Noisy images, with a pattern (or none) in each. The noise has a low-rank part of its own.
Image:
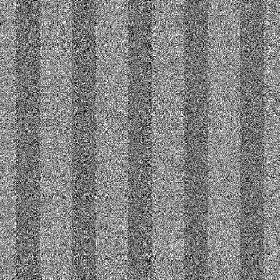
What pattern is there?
vertical stripes
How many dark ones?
5
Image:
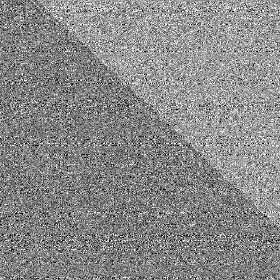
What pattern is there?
a sharp edge
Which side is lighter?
top right
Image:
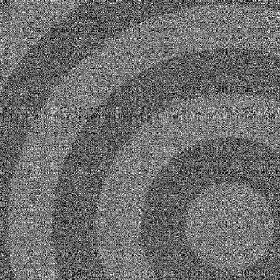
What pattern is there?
rings round one point
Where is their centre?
bottom right
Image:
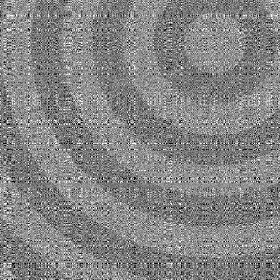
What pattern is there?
rings round one point
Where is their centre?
top right
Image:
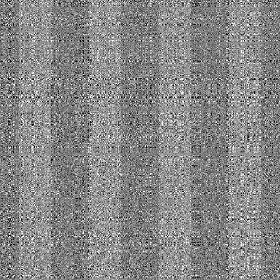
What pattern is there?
vertical stripes
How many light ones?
4
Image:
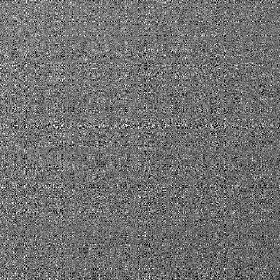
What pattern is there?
a smooth slope
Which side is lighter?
top left
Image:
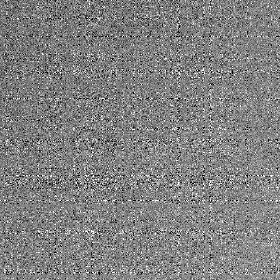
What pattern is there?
a smooth slope
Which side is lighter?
bottom right
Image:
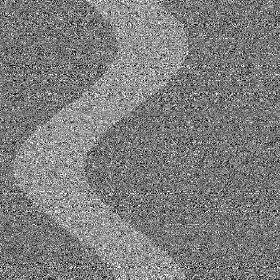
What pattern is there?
a wavy band
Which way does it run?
top to bottom
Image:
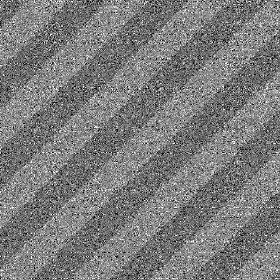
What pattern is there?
diagonal stripes
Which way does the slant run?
bottom left to top right
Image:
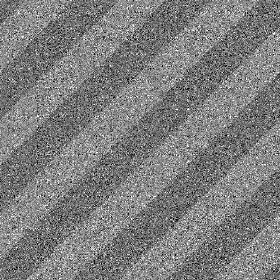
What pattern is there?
diagonal stripes
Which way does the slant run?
bottom left to top right
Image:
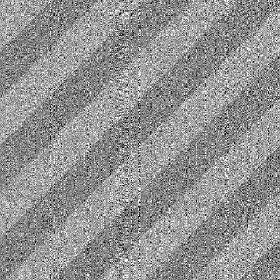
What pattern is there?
diagonal stripes
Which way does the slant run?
bottom left to top right
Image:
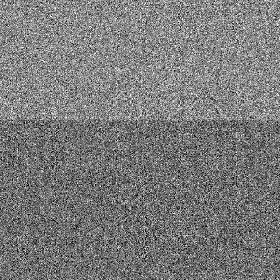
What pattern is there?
a sharp edge
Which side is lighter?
top
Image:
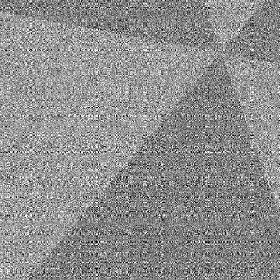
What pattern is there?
spokes from one point
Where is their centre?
top right
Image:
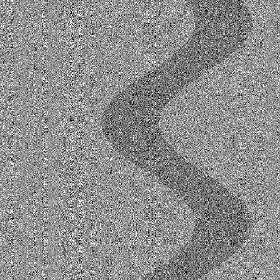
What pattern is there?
a wavy band
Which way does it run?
top to bottom
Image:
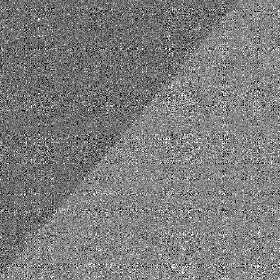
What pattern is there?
a sharp edge
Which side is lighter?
bottom right
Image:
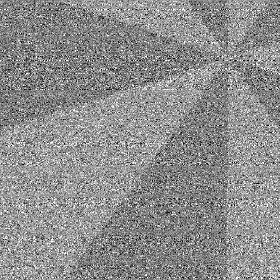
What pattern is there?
spokes from one point
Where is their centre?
top right
